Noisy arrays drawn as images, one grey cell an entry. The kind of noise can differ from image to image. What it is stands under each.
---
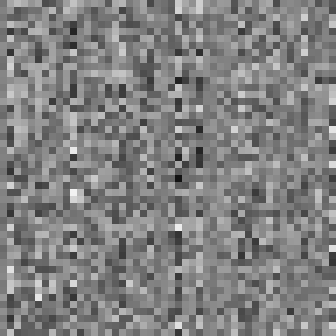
columns of uneven size
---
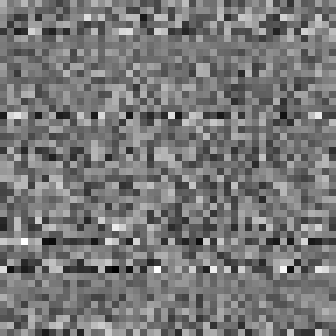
rows of uneven size
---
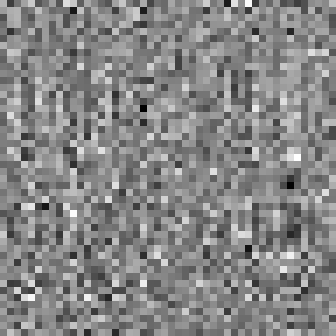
low rank plus noise
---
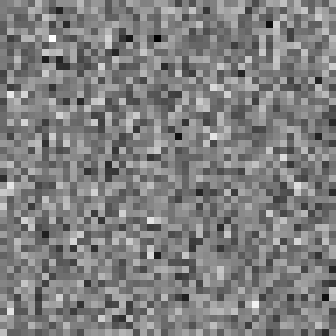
independent entries
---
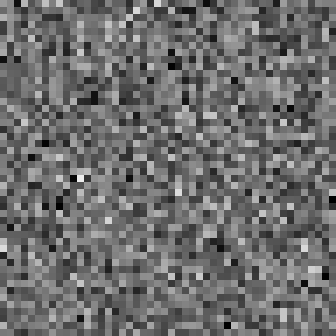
low rank plus noise
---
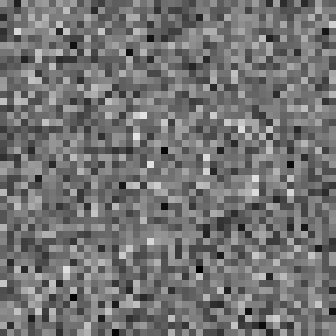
independent entries
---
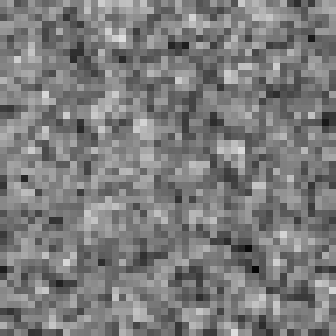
blotchy
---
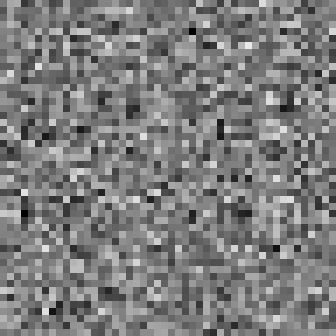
low rank plus noise
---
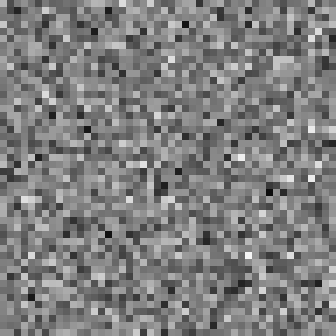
independent entries
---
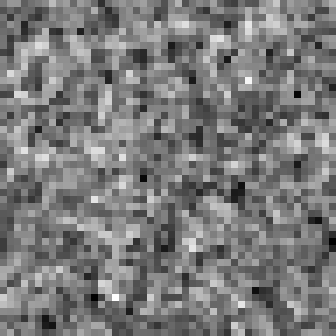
blotchy
